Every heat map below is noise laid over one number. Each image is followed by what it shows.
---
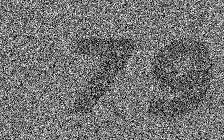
79
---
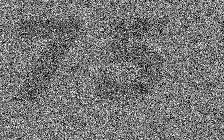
75
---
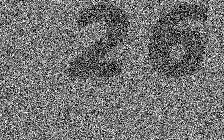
26
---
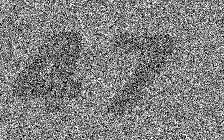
47
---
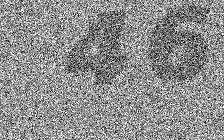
46
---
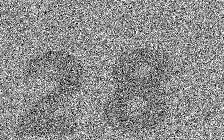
28
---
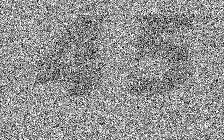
45
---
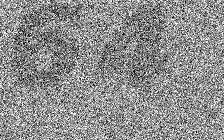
64
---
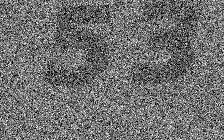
53
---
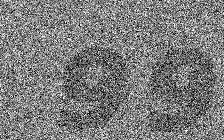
99
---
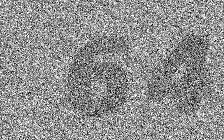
64
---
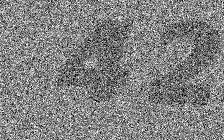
42
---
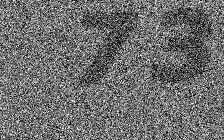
73
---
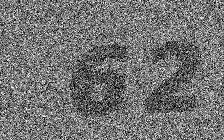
62
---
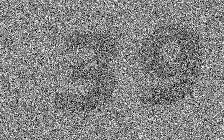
39
